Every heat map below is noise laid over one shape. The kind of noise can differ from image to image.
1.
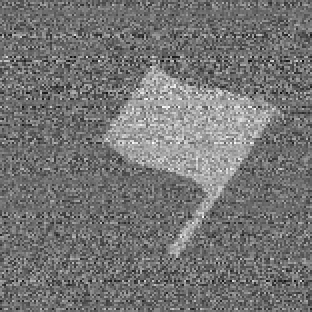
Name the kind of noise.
rows of uneven size
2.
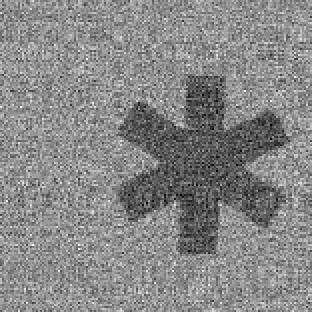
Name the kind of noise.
low rank plus noise
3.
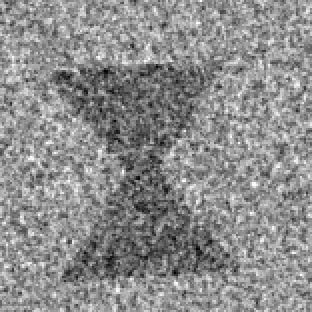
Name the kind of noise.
blotchy
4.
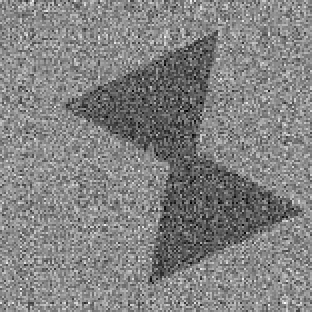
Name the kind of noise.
low rank plus noise
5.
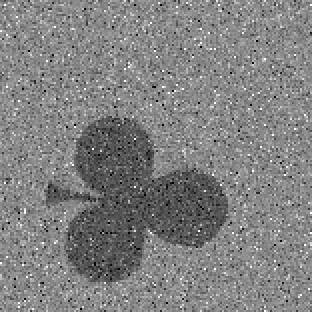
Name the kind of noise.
heavy tails
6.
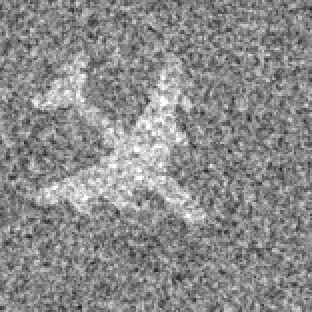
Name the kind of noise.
blotchy
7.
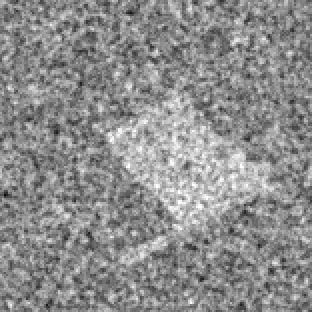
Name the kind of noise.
blotchy
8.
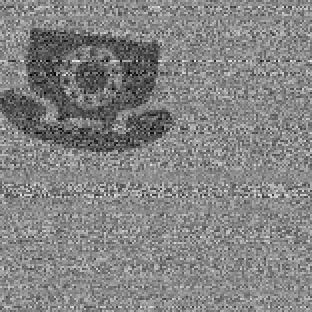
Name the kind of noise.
rows of uneven size
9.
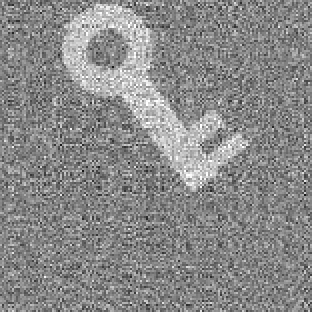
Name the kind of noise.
low rank plus noise
